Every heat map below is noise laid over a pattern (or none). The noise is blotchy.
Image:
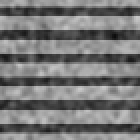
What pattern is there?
horizontal stripes
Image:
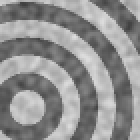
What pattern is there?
rings round one point
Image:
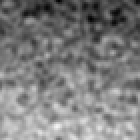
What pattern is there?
a smooth slope
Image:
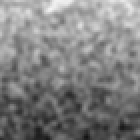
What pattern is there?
a smooth slope
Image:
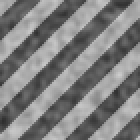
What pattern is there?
diagonal stripes
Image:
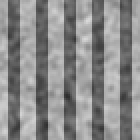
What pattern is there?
vertical stripes
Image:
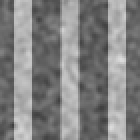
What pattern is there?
vertical stripes
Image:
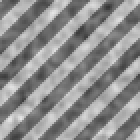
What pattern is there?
diagonal stripes
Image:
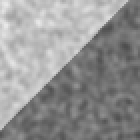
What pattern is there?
a sharp edge
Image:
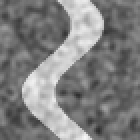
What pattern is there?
a wavy band
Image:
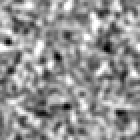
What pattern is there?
only noise
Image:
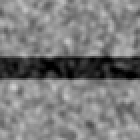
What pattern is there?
one horizontal stripe
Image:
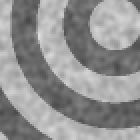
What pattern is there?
rings round one point
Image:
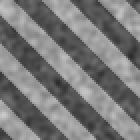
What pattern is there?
diagonal stripes
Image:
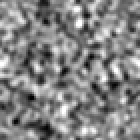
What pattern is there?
only noise
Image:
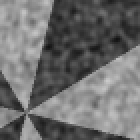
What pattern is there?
spokes from one point
